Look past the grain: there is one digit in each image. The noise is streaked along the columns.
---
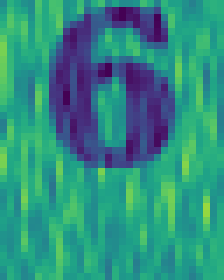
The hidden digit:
6
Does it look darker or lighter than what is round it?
darker
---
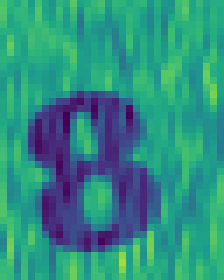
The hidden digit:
8
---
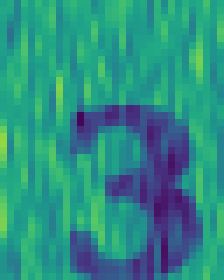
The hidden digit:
3
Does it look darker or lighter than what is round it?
darker
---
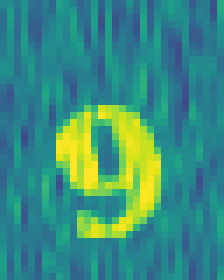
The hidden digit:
9
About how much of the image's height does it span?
half
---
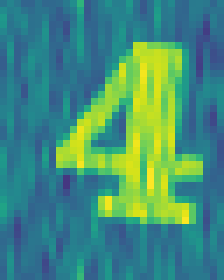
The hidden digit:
4
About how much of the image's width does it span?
two thirds
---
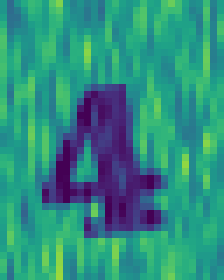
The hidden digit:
4
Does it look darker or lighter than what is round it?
darker
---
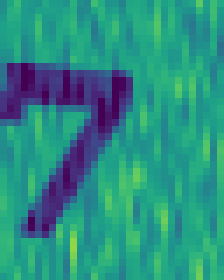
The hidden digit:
7
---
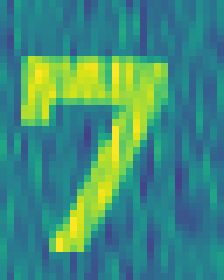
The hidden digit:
7
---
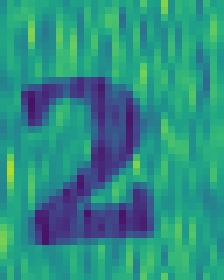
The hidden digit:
2
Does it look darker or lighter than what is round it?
darker
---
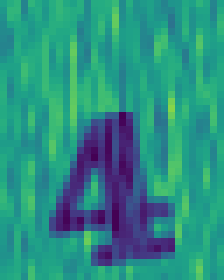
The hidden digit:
4
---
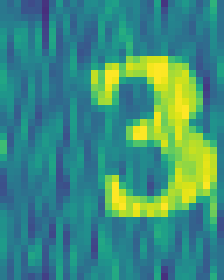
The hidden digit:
3
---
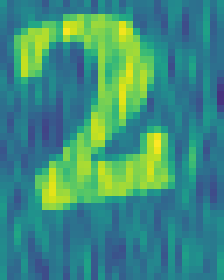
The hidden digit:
2
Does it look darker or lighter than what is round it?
lighter
